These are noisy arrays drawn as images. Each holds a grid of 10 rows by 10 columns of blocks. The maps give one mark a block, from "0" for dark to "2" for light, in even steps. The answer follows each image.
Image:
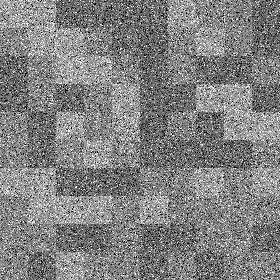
2 2 0 0 0 0 2 1 1 0
1 2 2 1 0 0 1 2 1 0
0 1 2 2 1 0 1 0 0 1
0 1 0 1 2 0 0 2 2 0
1 0 2 1 2 0 1 0 2 2
1 0 1 2 1 0 0 0 0 1
2 2 0 0 0 1 1 2 1 2
1 2 2 2 1 2 1 1 1 1
1 1 0 0 1 0 0 1 1 0
1 0 2 1 1 0 1 0 1 1
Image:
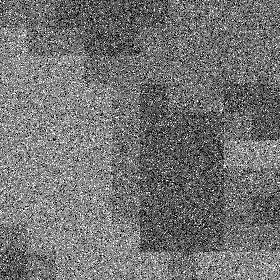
1 1 0 0 0 0 1 1 1 1
2 1 1 0 0 1 1 1 1 1
2 2 2 1 1 1 1 1 1 1
2 2 2 2 1 0 1 1 0 0
2 2 2 2 1 0 0 0 1 0
2 2 2 2 1 0 0 0 2 2
2 2 2 2 1 0 0 0 1 1
2 2 2 2 1 0 0 0 1 0
1 2 2 2 2 0 0 0 1 1
0 1 2 2 2 2 1 2 2 2
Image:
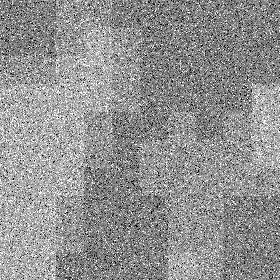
0 0 1 1 0 0 0 0 0 0
0 0 1 2 1 0 0 0 0 0
1 1 2 2 1 0 0 0 0 0
2 2 2 2 1 0 0 0 0 2
2 2 2 1 0 0 1 0 1 2
2 2 2 1 0 1 1 1 1 2
2 2 2 0 0 1 1 1 1 1
2 2 1 0 0 0 1 1 0 0
2 2 1 0 0 0 1 1 0 0
2 2 0 0 0 0 2 1 0 0
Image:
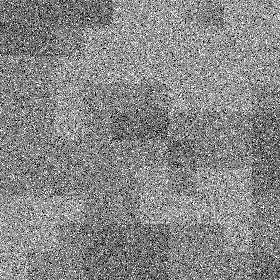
0 0 0 0 2 2 2 1 2 2
0 0 1 2 2 2 2 2 2 2
1 1 2 2 2 2 2 2 2 2
1 1 2 1 1 1 2 2 2 1
1 1 2 1 0 0 1 1 1 0
1 1 1 1 1 1 0 1 1 0
1 1 1 1 1 2 1 2 2 0
2 2 2 1 1 2 2 2 2 1
2 2 1 0 0 0 1 1 2 1
2 1 1 0 0 0 1 1 1 0
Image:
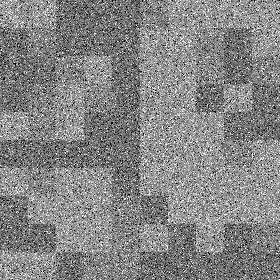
2 2 0 0 0 1 2 2 2 2
0 1 0 0 0 2 2 1 0 2
0 0 1 2 0 2 2 1 0 1
0 1 2 1 0 2 2 0 2 0
2 1 2 0 0 2 2 2 0 0
0 0 0 0 0 2 2 2 1 2
2 1 2 2 0 2 2 2 2 2
0 2 2 2 1 0 2 2 2 2
0 0 2 2 1 2 0 2 0 1
2 2 0 1 1 0 0 0 0 0
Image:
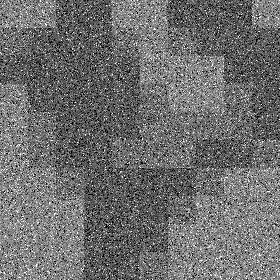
2 2 0 0 2 2 0 0 0 2
1 0 0 0 1 2 1 0 0 0
0 0 0 0 0 2 2 2 0 0
2 0 0 0 0 1 2 2 1 0
2 1 0 0 0 1 1 1 1 0
2 1 0 0 1 1 1 0 0 1
2 2 1 0 0 0 0 1 2 2
2 2 2 0 0 0 1 2 2 2
2 2 2 0 0 0 2 2 2 2
2 2 2 0 0 1 2 2 2 2
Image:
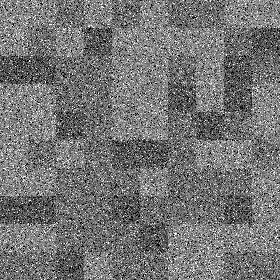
2 2 1 2 1 2 1 1 2 2
2 1 2 0 2 2 2 2 1 0
0 0 1 1 2 2 1 2 0 1
2 2 1 1 2 2 0 2 0 2
2 2 0 1 2 2 1 0 1 2
2 1 2 1 0 0 1 2 2 1
2 2 1 1 1 2 1 1 1 2
0 0 1 1 0 1 1 1 0 2
2 2 1 1 1 0 2 2 2 2
1 1 0 2 1 1 2 2 1 1
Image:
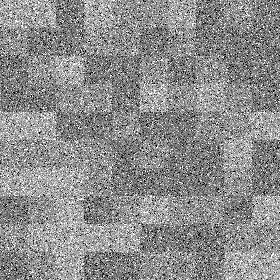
2 2 0 2 1 1 2 0 1 0
1 0 0 1 1 0 1 0 0 0
0 1 2 0 0 1 0 1 0 0
0 0 1 1 0 2 1 2 1 0
2 2 0 0 1 0 0 1 1 2
1 1 1 1 0 1 0 0 2 0
2 2 2 1 0 0 0 0 1 0
0 1 2 0 1 2 1 1 0 2
1 2 2 2 2 0 0 0 1 1
0 1 2 0 0 1 1 0 2 2
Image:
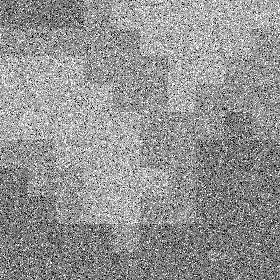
0 0 0 1 2 2 2 2 2 2
1 1 1 1 1 2 2 2 2 1
2 2 2 1 1 1 2 2 1 1
2 2 2 2 1 1 2 1 1 1
2 2 2 2 2 1 1 1 0 1
1 1 2 2 2 1 1 0 0 0
0 1 1 2 2 2 1 0 0 0
0 0 1 2 2 1 1 0 0 0
0 0 0 0 1 0 0 0 0 0
0 0 0 0 0 0 0 0 0 0
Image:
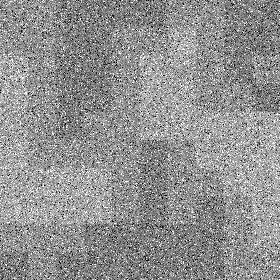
1 1 0 0 0 0 1 1 0 0
1 1 0 0 1 1 2 1 0 0
2 1 0 0 1 2 2 1 0 1
2 1 0 0 1 2 2 1 1 0
2 1 0 1 1 2 2 2 2 2
2 1 1 1 1 0 1 2 2 2
2 2 2 2 1 0 1 1 2 2
2 2 2 2 1 0 1 0 1 2
1 1 1 0 0 0 0 0 1 2
0 1 0 0 0 0 0 0 1 1
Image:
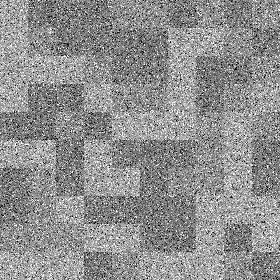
2 0 0 0 1 1 0 1 0 1
2 1 0 0 0 0 2 2 1 0
2 2 2 1 0 0 2 0 0 1
2 0 0 2 1 1 2 0 1 2
0 0 1 0 2 2 2 1 2 1
2 2 0 2 0 0 0 1 2 0
0 1 0 2 2 0 1 1 2 0
0 1 2 0 0 0 0 2 2 2
1 1 1 2 2 0 0 2 0 2
2 2 2 0 1 2 2 2 1 0
